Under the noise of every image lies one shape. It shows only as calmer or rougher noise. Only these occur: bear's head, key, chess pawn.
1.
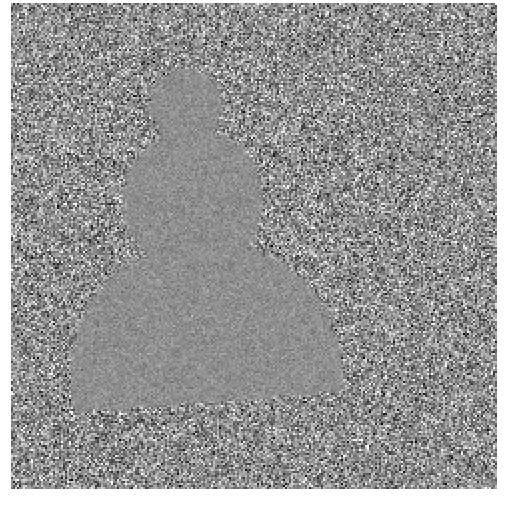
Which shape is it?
chess pawn
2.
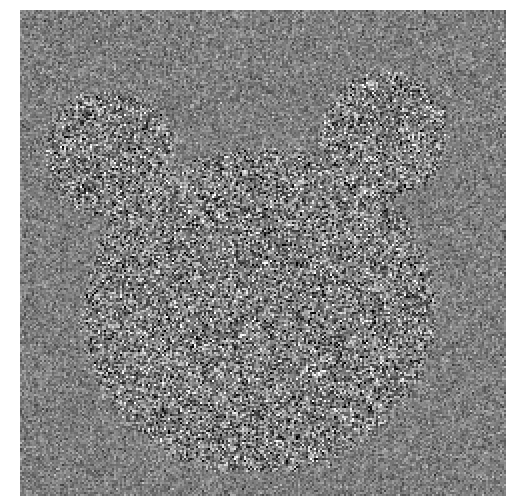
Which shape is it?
bear's head
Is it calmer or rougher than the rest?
rougher
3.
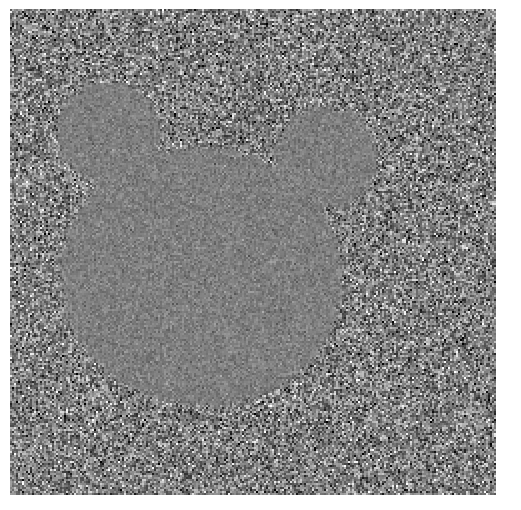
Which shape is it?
bear's head
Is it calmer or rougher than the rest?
calmer
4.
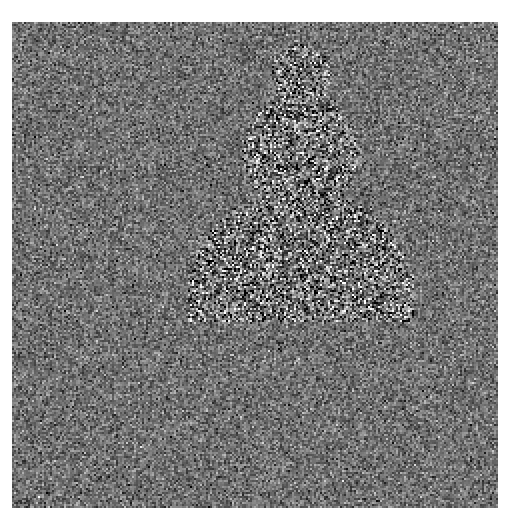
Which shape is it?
chess pawn
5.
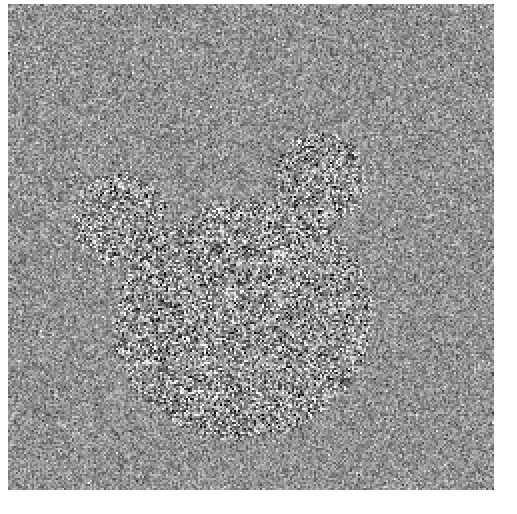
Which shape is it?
bear's head
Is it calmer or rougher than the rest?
rougher
